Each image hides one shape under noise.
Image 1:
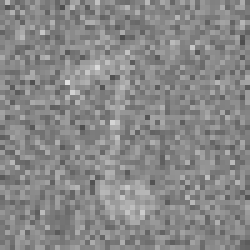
musical note
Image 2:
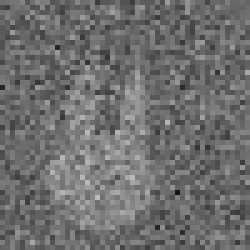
rabbit's head
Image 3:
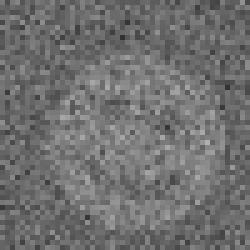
smiling face
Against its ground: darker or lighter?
lighter
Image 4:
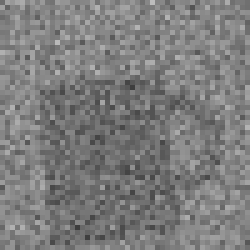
cup
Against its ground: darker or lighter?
darker
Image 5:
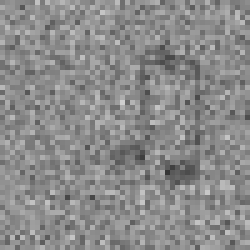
pair of musical notes
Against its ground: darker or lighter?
darker
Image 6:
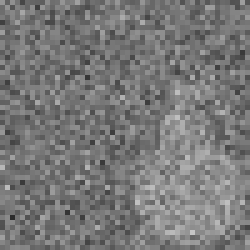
pear
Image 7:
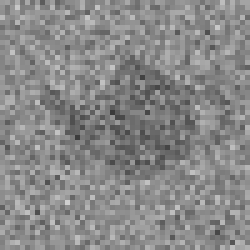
teapot
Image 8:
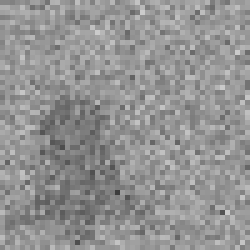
bell
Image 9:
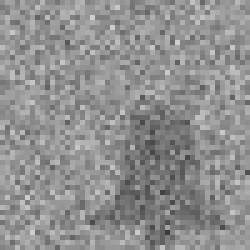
bell
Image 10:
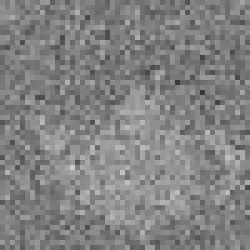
teapot
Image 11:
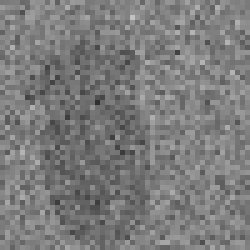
footprint
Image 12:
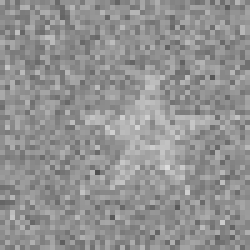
star
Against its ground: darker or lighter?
lighter
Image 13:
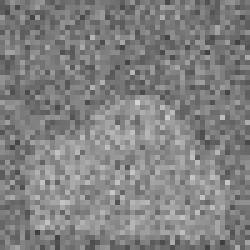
cloud
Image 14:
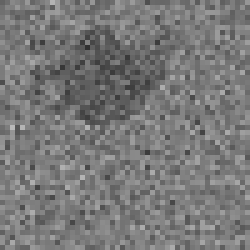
teapot
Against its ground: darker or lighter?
darker
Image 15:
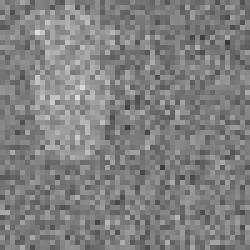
footprint
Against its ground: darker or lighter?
lighter
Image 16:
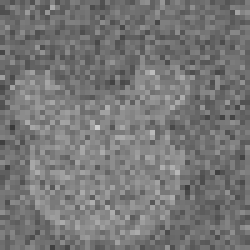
bear's head
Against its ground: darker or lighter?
lighter
